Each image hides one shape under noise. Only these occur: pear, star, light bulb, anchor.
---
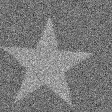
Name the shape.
star
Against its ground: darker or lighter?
lighter
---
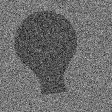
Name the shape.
light bulb
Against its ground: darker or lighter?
darker
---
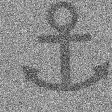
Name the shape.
anchor
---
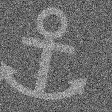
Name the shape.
anchor
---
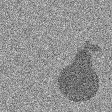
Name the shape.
pear
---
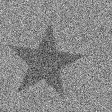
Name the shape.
star
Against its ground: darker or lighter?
darker
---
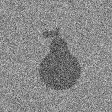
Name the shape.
pear
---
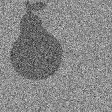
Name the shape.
pear
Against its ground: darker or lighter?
darker
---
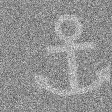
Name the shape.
anchor
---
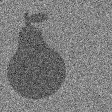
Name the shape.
pear
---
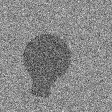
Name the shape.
light bulb
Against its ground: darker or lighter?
darker
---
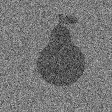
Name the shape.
pear
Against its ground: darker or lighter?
darker
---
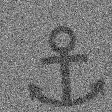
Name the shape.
anchor
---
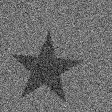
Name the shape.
star
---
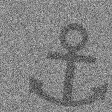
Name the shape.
anchor
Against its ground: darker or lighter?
darker
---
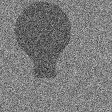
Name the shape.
light bulb
